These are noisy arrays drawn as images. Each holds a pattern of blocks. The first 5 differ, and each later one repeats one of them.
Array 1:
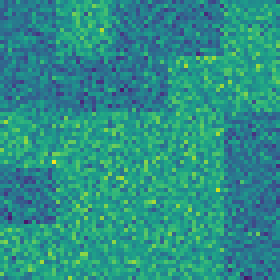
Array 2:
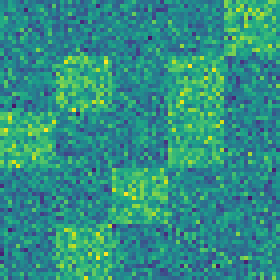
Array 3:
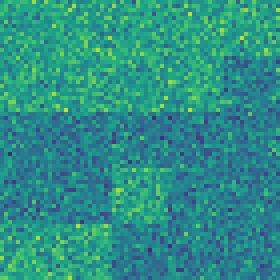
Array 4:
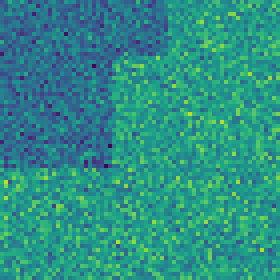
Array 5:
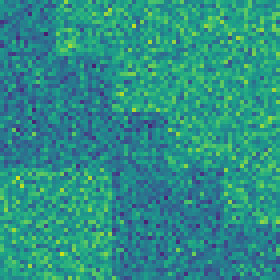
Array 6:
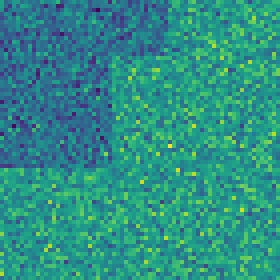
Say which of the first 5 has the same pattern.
4
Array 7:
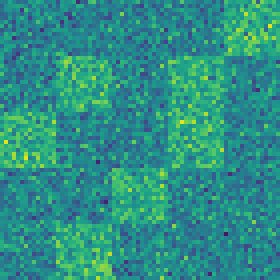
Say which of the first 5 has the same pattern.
2
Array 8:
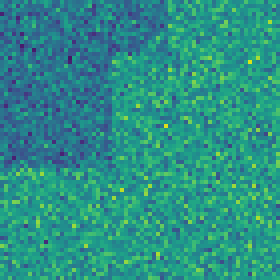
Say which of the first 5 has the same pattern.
4
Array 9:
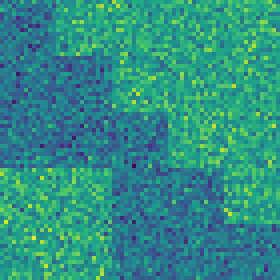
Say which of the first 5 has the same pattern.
5
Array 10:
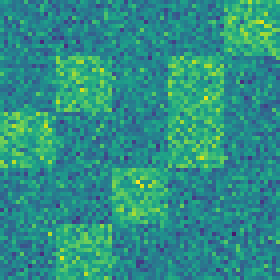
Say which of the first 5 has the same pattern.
2
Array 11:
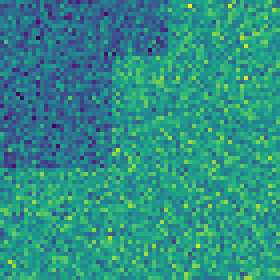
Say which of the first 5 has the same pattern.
4
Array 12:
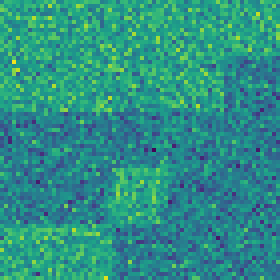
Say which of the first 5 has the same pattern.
3
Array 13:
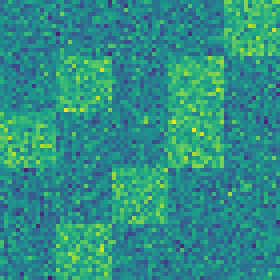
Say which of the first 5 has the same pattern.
2
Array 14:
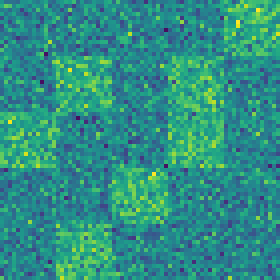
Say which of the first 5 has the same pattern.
2
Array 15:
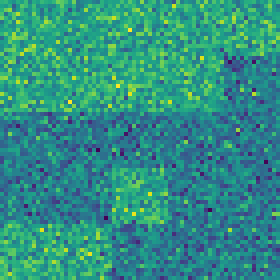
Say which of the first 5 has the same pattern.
3
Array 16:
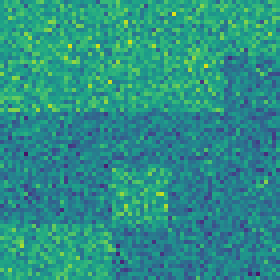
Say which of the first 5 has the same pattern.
3
